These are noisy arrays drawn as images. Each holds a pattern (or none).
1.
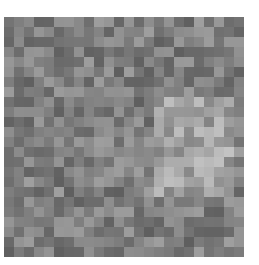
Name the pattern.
one block
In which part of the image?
middle right
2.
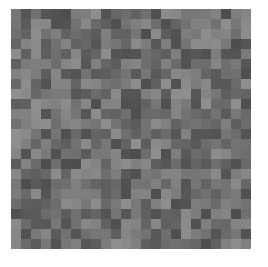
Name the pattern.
only noise
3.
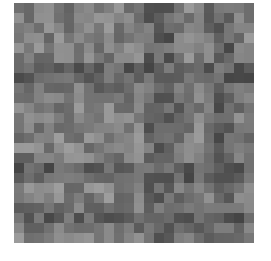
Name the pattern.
bands of rows crossing bands of columns
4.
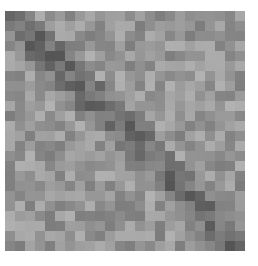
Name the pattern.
a diagonal band
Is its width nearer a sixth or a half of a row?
a sixth
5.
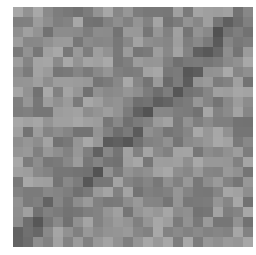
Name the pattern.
a diagonal band
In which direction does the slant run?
bottom left to top right
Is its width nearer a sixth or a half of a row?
a sixth
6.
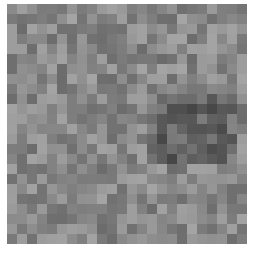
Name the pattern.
one block
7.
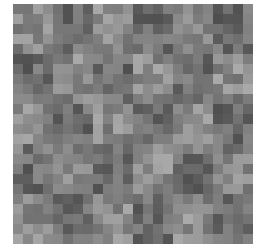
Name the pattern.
a checkerboard
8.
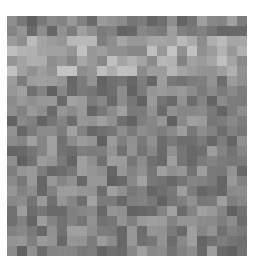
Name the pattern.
one band of rows
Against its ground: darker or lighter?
lighter
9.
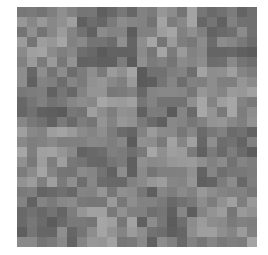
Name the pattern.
a checkerboard
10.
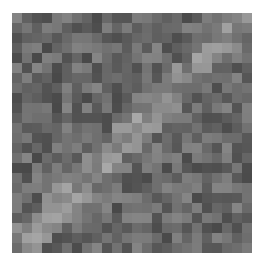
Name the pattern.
a diagonal band
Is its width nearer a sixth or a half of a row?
a sixth
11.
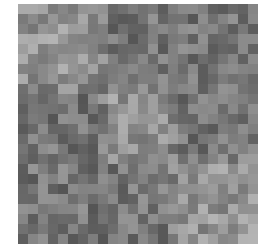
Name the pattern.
blocks along the diagonal
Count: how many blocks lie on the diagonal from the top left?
3
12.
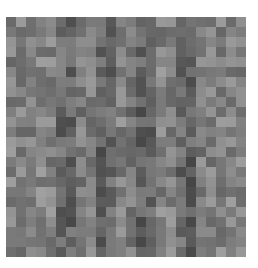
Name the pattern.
bands of columns
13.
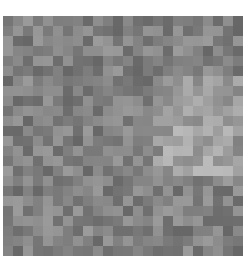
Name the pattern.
one block
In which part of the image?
middle right
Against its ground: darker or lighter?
lighter
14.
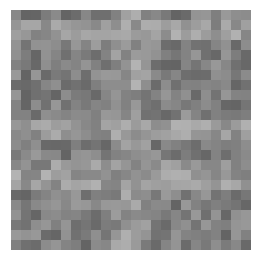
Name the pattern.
bands of rows crossing bands of columns
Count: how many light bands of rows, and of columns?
3 and 1
